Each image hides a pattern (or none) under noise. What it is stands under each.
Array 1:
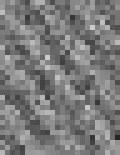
diagonal stripes
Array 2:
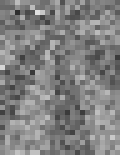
spokes from one point
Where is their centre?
top middle
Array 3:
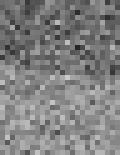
a sharp edge
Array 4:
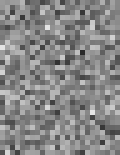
only noise
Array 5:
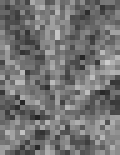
spokes from one point
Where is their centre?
bottom middle
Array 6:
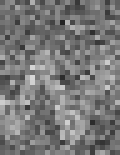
a wavy band
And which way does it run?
left to right
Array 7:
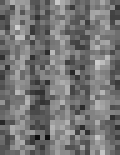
vertical stripes
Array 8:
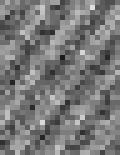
diagonal stripes
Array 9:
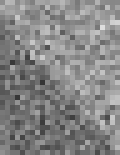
a sharp edge
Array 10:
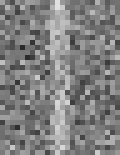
one vertical stripe
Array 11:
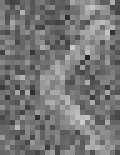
a wavy band
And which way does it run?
top to bottom
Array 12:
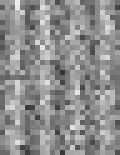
vertical stripes
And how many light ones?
4
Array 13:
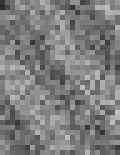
diagonal stripes
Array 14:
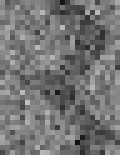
a wavy band
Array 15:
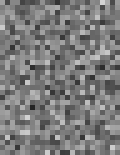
only noise
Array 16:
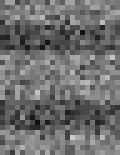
horizontal stripes
